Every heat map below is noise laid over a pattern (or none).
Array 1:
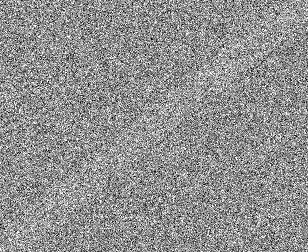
a diagonal band
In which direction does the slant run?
bottom left to top right
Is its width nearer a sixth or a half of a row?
a sixth
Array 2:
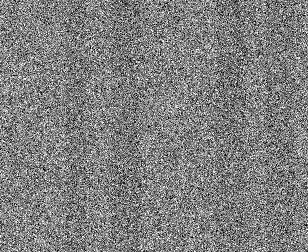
bands of columns
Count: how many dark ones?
4
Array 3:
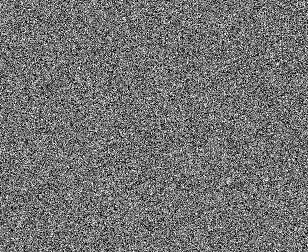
only noise
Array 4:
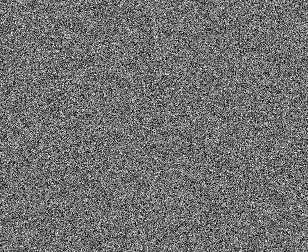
only noise
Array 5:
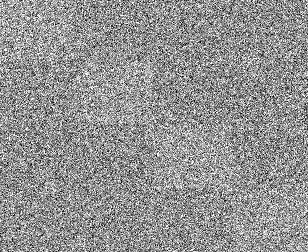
blocks along the diagonal
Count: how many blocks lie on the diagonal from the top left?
4
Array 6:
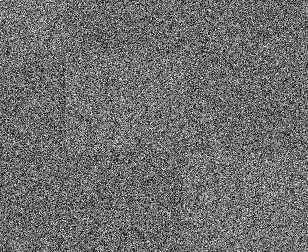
blocks along the diagonal
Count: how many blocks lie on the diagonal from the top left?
3
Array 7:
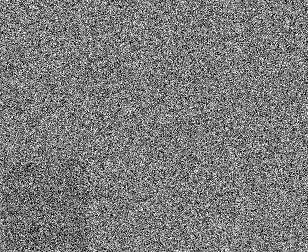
one block
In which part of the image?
bottom left
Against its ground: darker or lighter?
darker
